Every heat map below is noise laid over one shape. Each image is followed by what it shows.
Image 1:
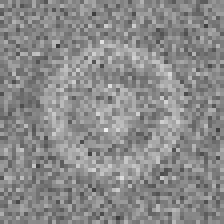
bullseye
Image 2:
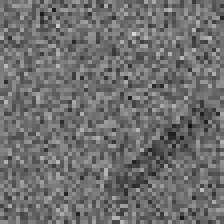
bar
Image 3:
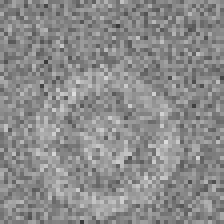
bullseye
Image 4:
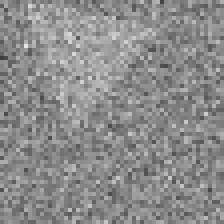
triangle
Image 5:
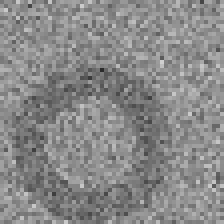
ring
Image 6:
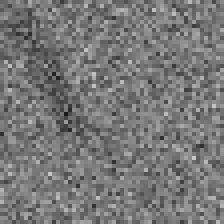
bar
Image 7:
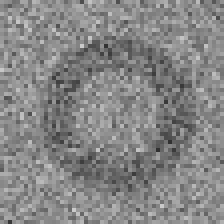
ring
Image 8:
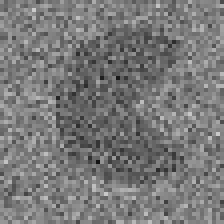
disc with a wedge cut out
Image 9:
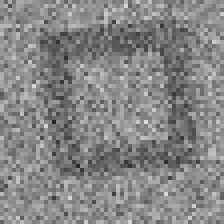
square frame
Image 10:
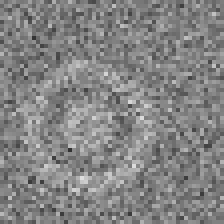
bullseye
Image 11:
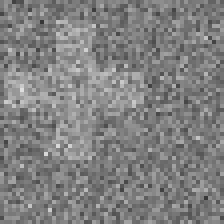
cross
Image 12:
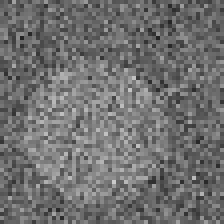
disc
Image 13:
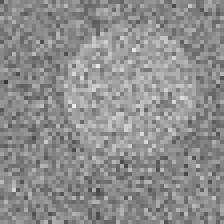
disc
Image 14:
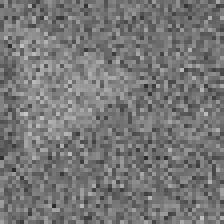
triangle
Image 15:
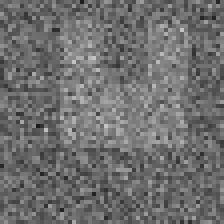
square with a notch
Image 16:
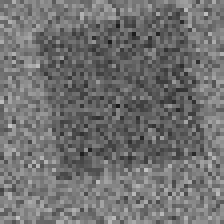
square
